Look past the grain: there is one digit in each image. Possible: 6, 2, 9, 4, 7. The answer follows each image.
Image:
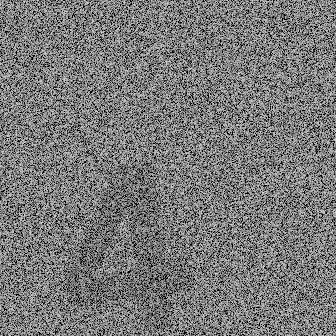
4
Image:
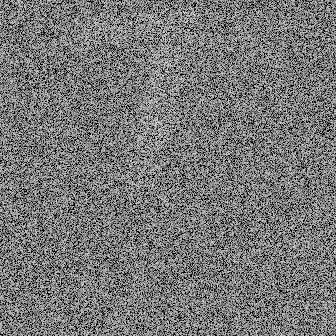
7
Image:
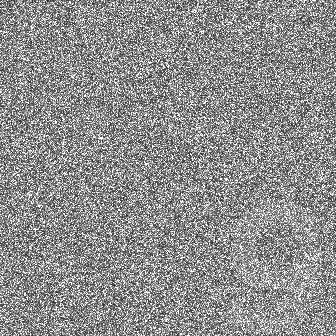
9
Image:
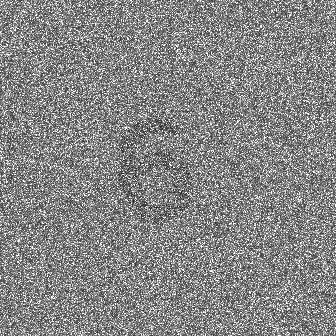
6
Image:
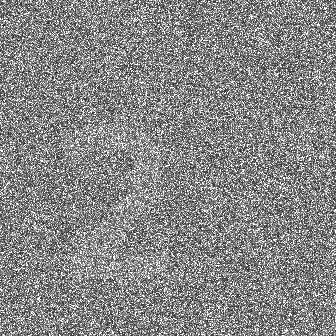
2
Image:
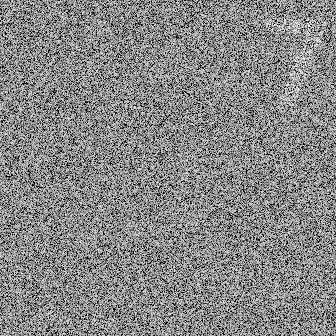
7
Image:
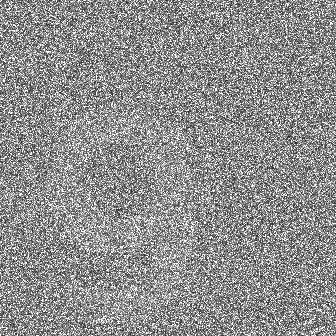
9
